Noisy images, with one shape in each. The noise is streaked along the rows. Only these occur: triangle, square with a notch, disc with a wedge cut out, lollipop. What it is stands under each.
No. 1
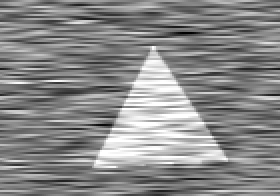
triangle
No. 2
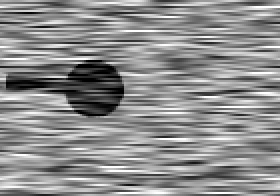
lollipop
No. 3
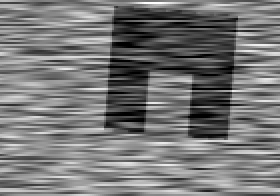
square with a notch
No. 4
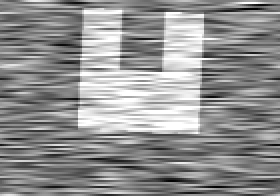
square with a notch
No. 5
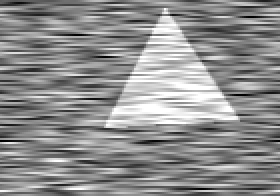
triangle
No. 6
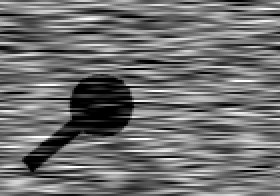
lollipop
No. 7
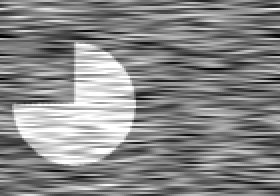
disc with a wedge cut out
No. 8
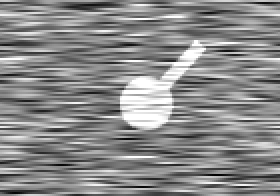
lollipop
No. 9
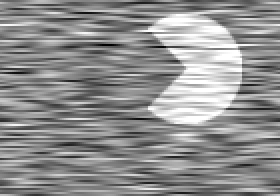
disc with a wedge cut out
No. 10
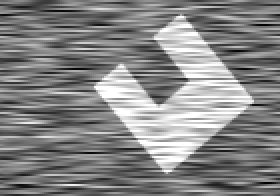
square with a notch
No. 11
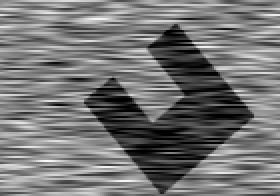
square with a notch
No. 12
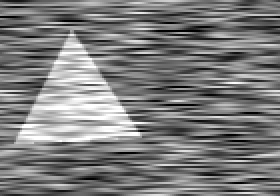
triangle
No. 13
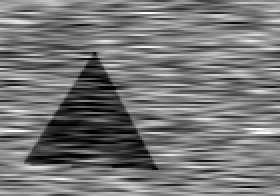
triangle
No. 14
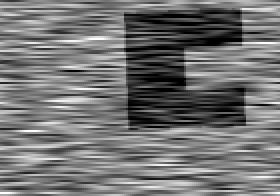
square with a notch
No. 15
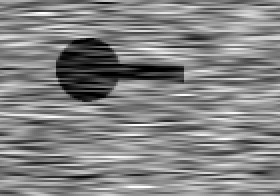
lollipop
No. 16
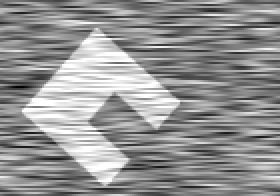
square with a notch
